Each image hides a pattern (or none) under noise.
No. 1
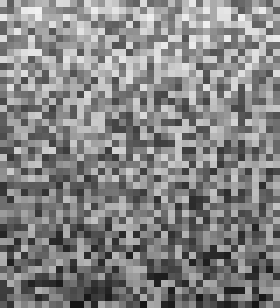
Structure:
a smooth slope
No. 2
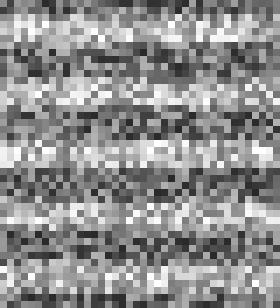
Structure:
horizontal stripes
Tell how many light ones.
5
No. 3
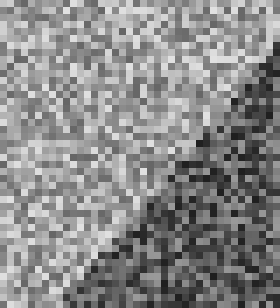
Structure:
a sharp edge
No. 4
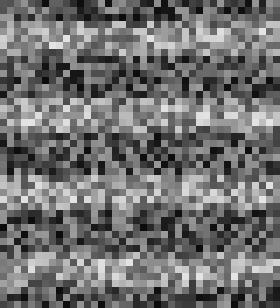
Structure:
horizontal stripes
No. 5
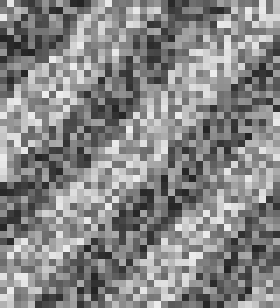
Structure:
diagonal stripes
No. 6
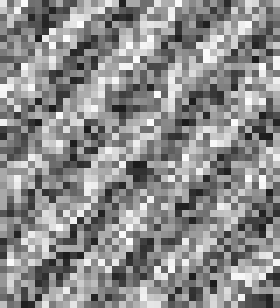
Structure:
diagonal stripes
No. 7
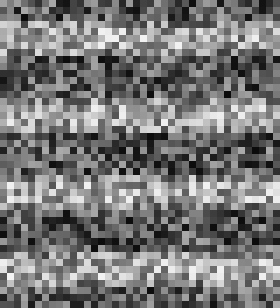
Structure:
horizontal stripes
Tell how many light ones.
4
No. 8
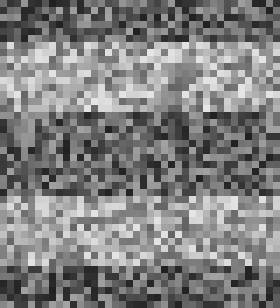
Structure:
horizontal stripes
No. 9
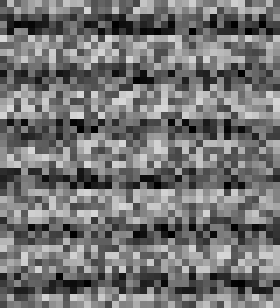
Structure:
horizontal stripes
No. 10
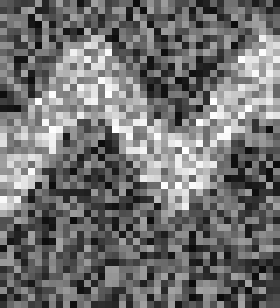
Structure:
a wavy band
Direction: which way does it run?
left to right
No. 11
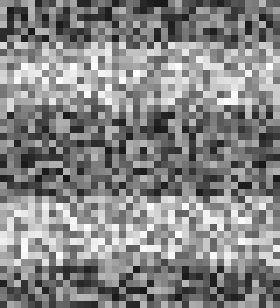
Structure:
horizontal stripes
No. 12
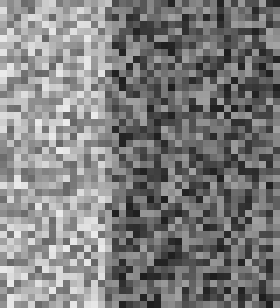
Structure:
a sharp edge
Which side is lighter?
left
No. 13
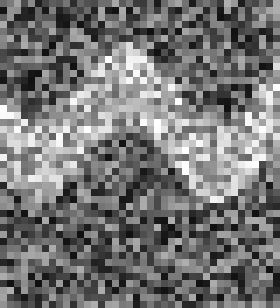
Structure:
a wavy band
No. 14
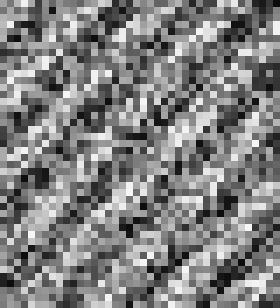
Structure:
diagonal stripes
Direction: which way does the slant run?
bottom left to top right
